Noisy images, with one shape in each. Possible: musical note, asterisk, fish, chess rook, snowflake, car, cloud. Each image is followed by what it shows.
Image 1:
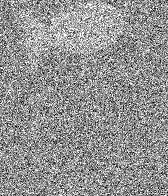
fish
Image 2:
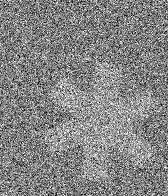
asterisk
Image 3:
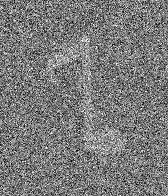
musical note
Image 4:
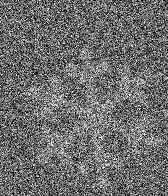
snowflake
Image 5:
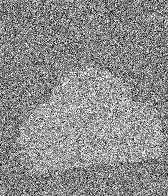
cloud
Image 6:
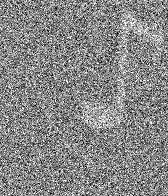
musical note
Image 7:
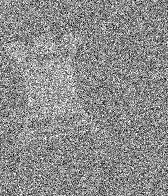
chess rook
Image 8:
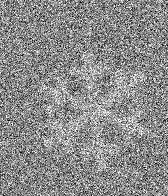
snowflake
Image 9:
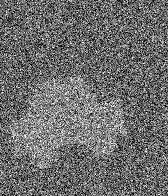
car
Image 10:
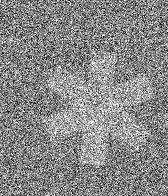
asterisk
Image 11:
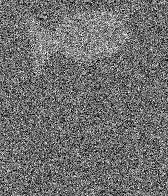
fish
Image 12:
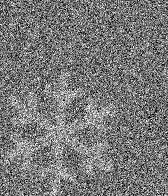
snowflake
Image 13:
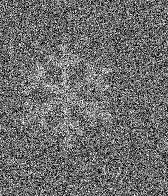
snowflake
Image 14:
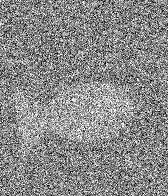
fish
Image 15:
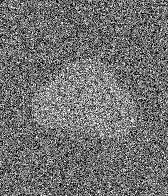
cloud
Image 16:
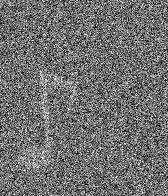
musical note
